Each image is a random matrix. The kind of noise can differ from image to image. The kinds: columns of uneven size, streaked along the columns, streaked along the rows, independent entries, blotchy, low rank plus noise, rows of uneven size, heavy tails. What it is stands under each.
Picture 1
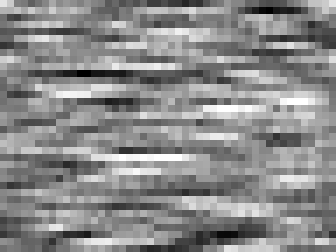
streaked along the rows
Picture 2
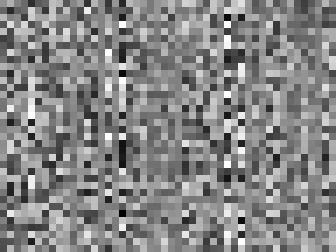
columns of uneven size
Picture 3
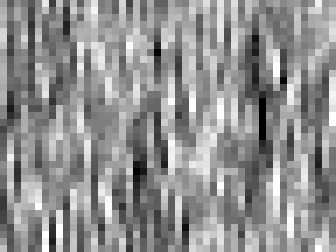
streaked along the columns
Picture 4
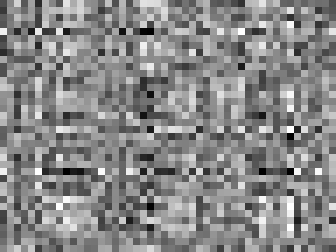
low rank plus noise
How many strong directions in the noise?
two
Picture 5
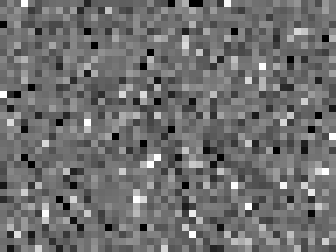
heavy tails
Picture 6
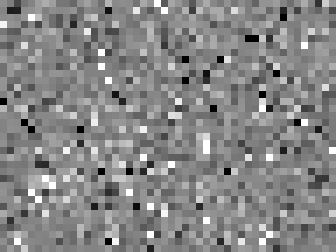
heavy tails
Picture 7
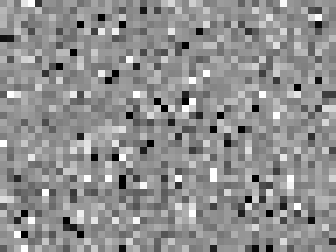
heavy tails
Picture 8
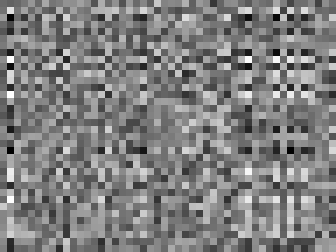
low rank plus noise
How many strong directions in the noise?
one
